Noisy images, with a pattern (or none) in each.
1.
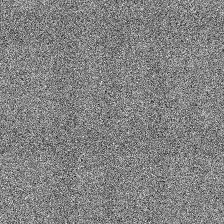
bands of rows crossing bands of columns
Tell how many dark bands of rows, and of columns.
2 and 3
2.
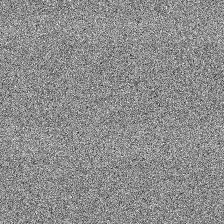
bands of rows
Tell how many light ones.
2
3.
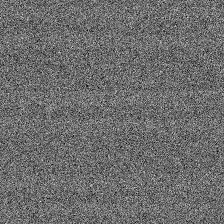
bands of rows
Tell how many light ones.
6
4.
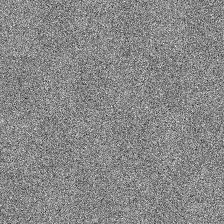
a checkerboard
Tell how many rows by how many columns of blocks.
4 by 6
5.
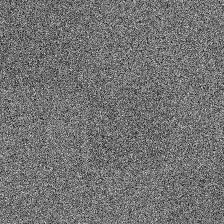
blocks along the diagonal
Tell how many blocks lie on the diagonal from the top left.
3
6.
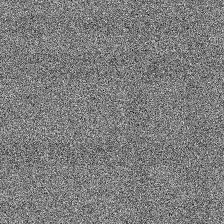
bands of rows crossing bands of columns
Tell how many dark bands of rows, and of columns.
3 and 2
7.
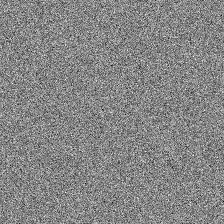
only noise
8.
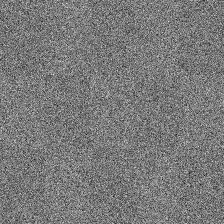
a checkerboard
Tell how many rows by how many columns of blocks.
3 by 5
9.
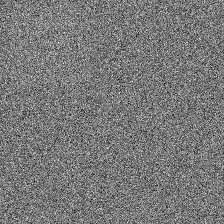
one block
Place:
top left
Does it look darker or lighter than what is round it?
lighter
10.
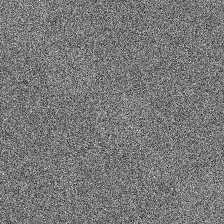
blocks along the diagonal
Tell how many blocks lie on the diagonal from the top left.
5
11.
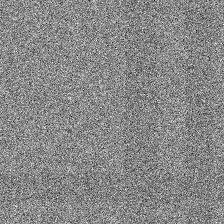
bands of rows crossing bands of columns
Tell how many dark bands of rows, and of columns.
1 and 2
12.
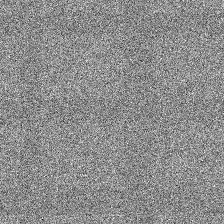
bands of rows crossing bands of columns
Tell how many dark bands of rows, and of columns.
3 and 2
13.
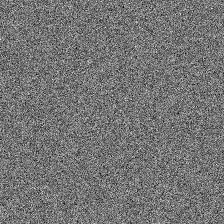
only noise
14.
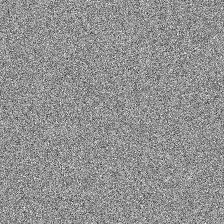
only noise
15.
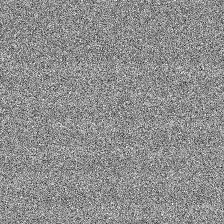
bands of rows
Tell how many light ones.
6
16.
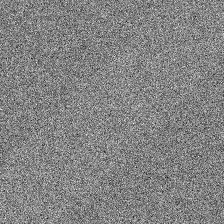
a diagonal band
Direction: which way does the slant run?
bottom left to top right
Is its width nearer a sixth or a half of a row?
a half
